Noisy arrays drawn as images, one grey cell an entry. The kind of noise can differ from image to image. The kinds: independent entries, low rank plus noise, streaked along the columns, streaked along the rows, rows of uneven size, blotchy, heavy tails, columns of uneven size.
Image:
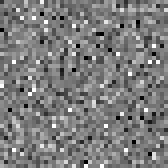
heavy tails
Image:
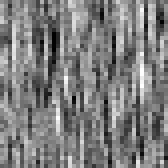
streaked along the columns
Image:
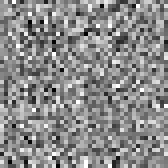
low rank plus noise
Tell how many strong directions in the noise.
three or four
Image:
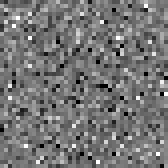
heavy tails
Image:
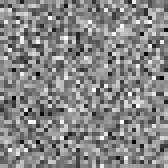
independent entries
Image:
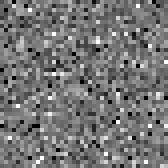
heavy tails
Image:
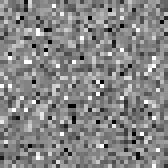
heavy tails
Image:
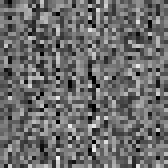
columns of uneven size
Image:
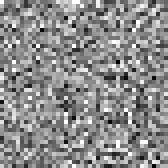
low rank plus noise
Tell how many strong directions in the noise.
three or four
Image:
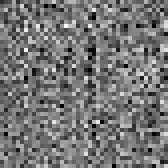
low rank plus noise
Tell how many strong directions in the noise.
five to eight
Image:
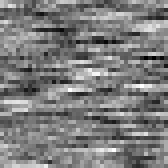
streaked along the rows
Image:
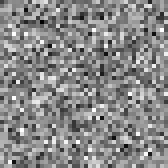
independent entries
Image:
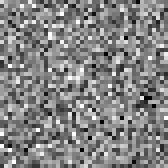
independent entries
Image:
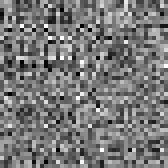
low rank plus noise
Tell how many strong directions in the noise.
three or four
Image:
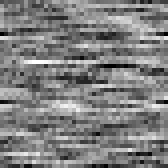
streaked along the rows
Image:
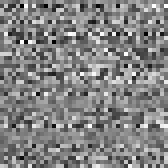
rows of uneven size
